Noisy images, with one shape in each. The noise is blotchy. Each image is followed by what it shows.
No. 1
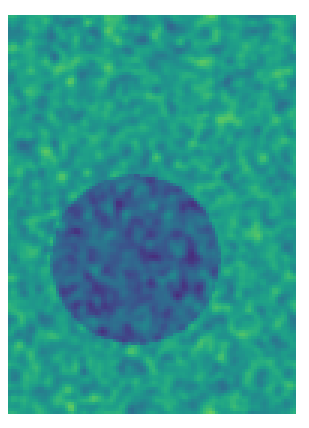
dark disc
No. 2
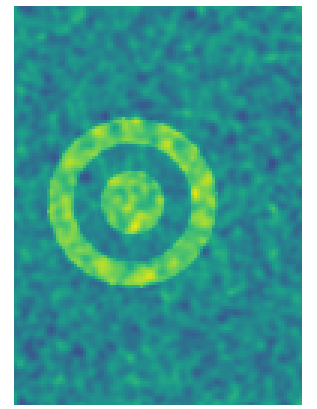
light bullseye
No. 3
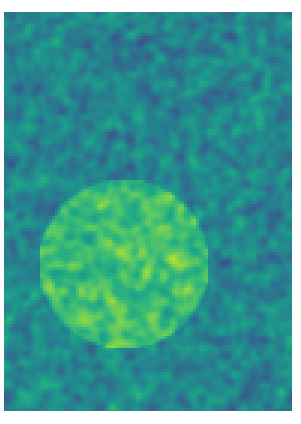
light disc
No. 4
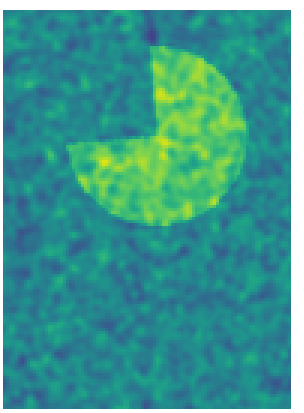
light disc with a wedge cut out
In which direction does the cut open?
up and left
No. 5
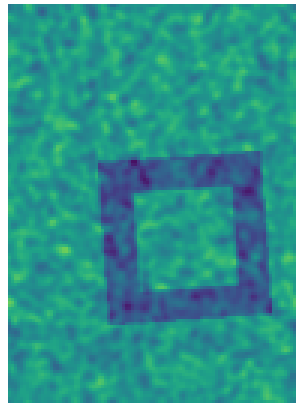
dark square frame
